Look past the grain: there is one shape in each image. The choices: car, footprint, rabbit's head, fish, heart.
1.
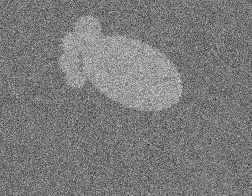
light footprint
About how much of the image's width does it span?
half
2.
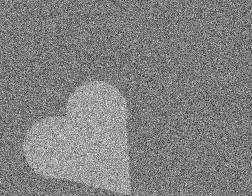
light heart
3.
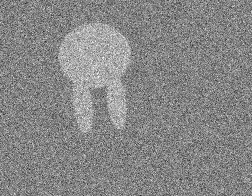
light rabbit's head
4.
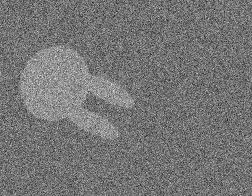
light rabbit's head
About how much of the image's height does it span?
half
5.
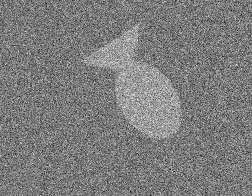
light fish
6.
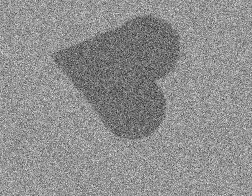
dark heart
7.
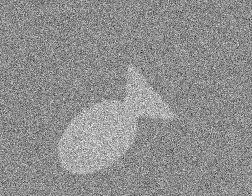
light fish
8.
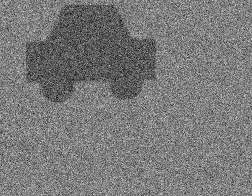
dark car
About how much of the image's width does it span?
half
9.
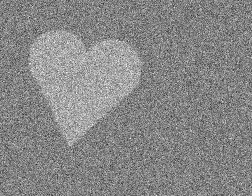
light heart
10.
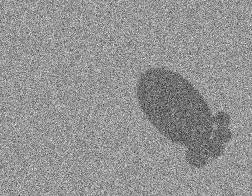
dark footprint
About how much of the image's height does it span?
half
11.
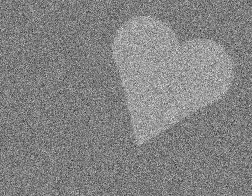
light heart
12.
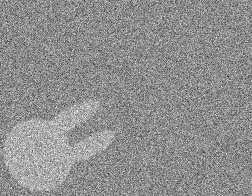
light rabbit's head
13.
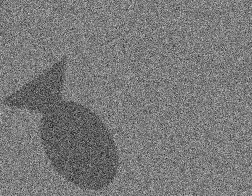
dark fish
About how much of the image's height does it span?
two thirds
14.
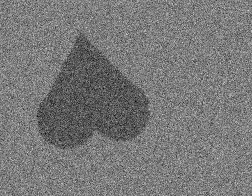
dark heart
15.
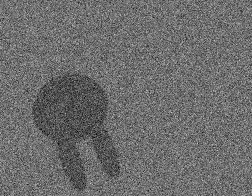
dark rabbit's head
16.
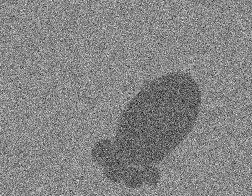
dark footprint
